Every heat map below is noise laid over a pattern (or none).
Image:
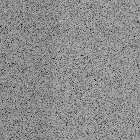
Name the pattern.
a sharp edge
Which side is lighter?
right
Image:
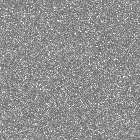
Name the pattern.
only noise
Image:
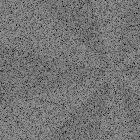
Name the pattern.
spokes from one point
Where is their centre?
middle right
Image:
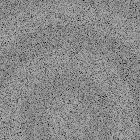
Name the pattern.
rings round one point
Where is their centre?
bottom middle
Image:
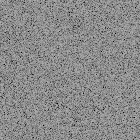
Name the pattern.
only noise
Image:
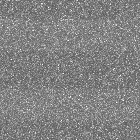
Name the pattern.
horizontal stripes
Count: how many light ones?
2
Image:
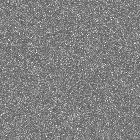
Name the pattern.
only noise
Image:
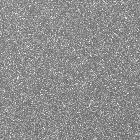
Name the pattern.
a smooth slope
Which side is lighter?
top left
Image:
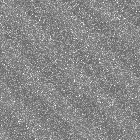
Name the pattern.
diagonal stripes
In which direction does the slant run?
top left to bottom right
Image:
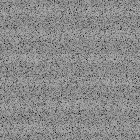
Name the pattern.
horizontal stripes
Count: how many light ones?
6
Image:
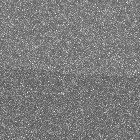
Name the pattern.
a sharp edge
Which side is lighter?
top
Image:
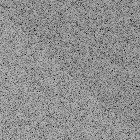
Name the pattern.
a sharp edge
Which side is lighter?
bottom left
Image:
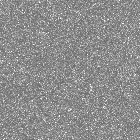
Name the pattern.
only noise
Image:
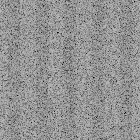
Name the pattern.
vertical stripes
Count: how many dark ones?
5
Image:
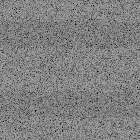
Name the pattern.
horizontal stripes
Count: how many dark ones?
2
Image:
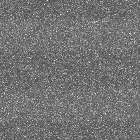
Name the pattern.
horizontal stripes
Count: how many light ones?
2
